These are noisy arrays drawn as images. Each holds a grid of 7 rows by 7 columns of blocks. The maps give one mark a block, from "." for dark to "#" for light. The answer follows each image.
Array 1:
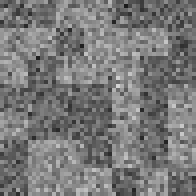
. . # # . . .
# # . # # # .
# . # # # . .
. . . . # . #
# . . . # . #
. # # . # . #
. # # # . # .
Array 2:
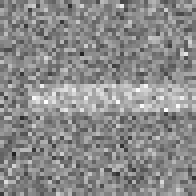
. . . . . . .
. . . . . . .
. . . . . . .
. # # # # # #
. . . . . . .
. . . . . . .
. . . . . . .
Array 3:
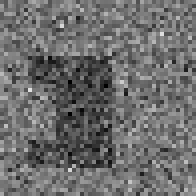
# # # # # # #
# # # # # # #
# . . . # # #
# # . . # # #
# # . . # # #
# . . . # # #
# # # # # # #
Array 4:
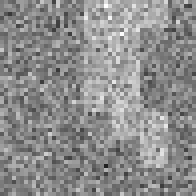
. . . # # # .
. . . # # . .
. . . # # . .
. . . # # . .
. . . . # # .
. . . . . # .
. . . . . . .
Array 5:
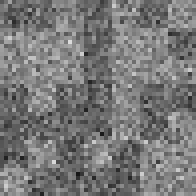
. . # . # . #
# # # . # # .
# # # . # # #
. # . . # . .
. . . . # . #
. # . # . # #
# . . . . # #
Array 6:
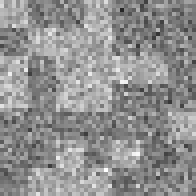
# . . # . . .
. # # # . . .
# . # # # # .
# . # # . . .
. . . . . . #
. . # . # . .
. # # # . . .
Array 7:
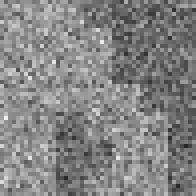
# # # . . . .
# # # # . . .
# # # # . . .
# # # # # . .
# # . # # # .
# # . . # # .
# # . # # # .
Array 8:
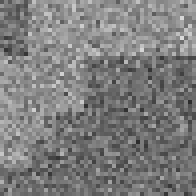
. # # # # # #
. # # # # # #
# # # . . . .
# # # . . . .
# # . . . . .
# . . . . . .
. . . . . . .
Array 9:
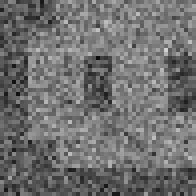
. . # # # # #
. # # # # # #
. # # . # # .
. # # . # # .
. # # # # # #
. . # # # # #
. . . . . . .
